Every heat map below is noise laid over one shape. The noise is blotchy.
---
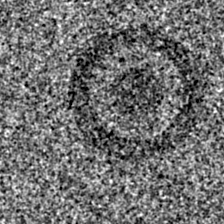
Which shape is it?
bullseye
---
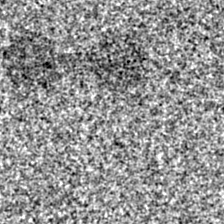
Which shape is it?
dumbbell
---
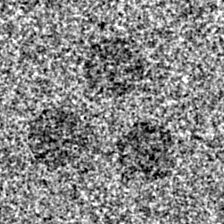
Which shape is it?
three dots
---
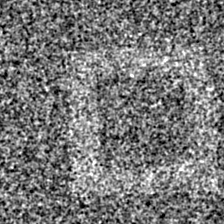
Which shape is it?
square frame
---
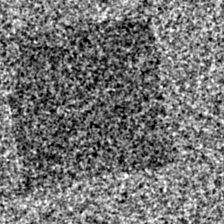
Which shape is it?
square
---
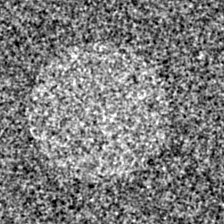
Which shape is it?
disc
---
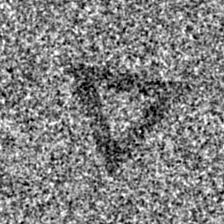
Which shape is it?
triangle frame
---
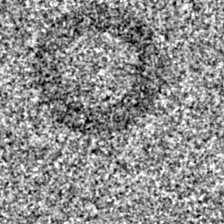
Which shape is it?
ring
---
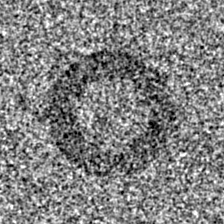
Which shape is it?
ring
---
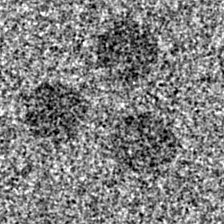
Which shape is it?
three dots
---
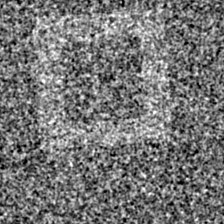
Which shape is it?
square frame
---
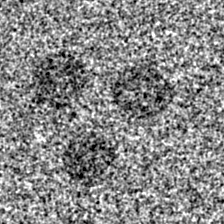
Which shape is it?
three dots
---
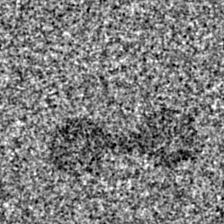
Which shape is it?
dumbbell
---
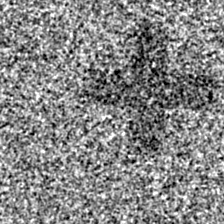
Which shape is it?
cross
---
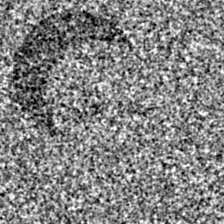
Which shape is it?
crescent
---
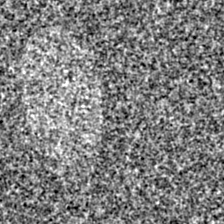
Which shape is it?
ellipse
